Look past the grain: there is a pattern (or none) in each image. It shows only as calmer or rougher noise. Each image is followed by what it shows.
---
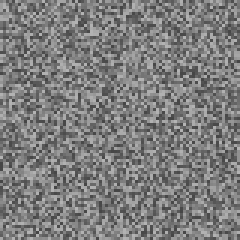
only noise
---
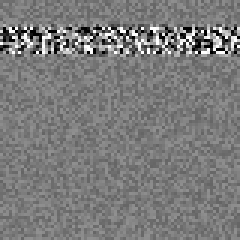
one band of rows
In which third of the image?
top
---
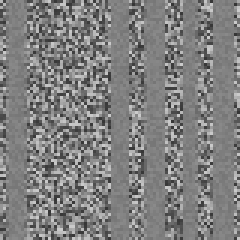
bands of columns
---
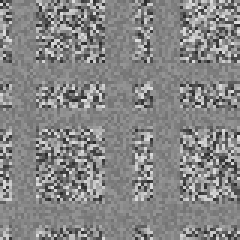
bands of rows crossing bands of columns
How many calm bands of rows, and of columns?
3 and 3
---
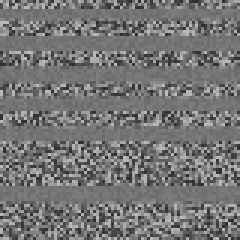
bands of rows
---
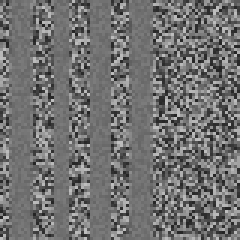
bands of columns
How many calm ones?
4
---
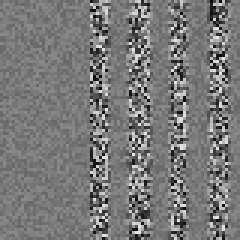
bands of columns
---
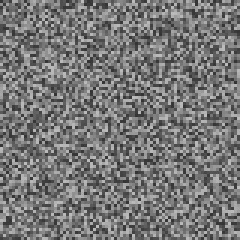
only noise
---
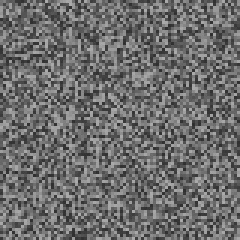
only noise
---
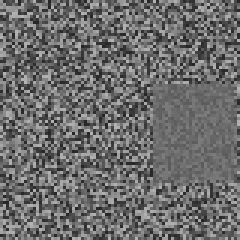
one block
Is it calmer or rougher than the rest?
calmer
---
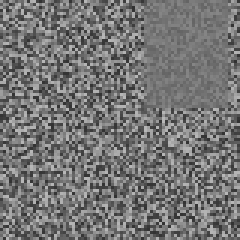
one block
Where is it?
top right
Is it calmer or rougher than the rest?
calmer
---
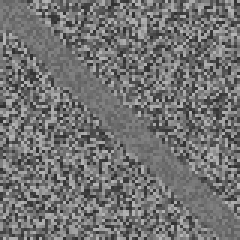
a diagonal band
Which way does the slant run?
top left to bottom right
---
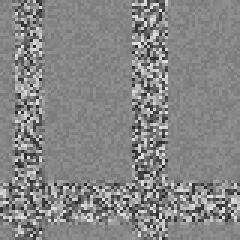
bands of rows crossing bands of columns
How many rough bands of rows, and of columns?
1 and 2
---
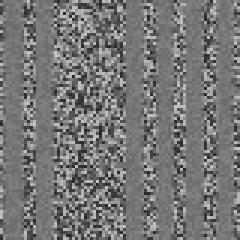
bands of columns
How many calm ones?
6
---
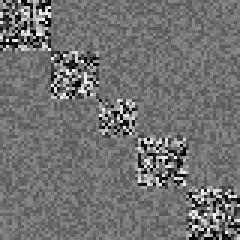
blocks along the diagonal
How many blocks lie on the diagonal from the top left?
5
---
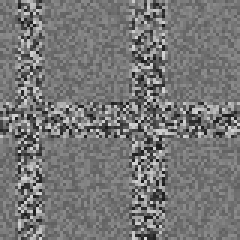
bands of rows crossing bands of columns
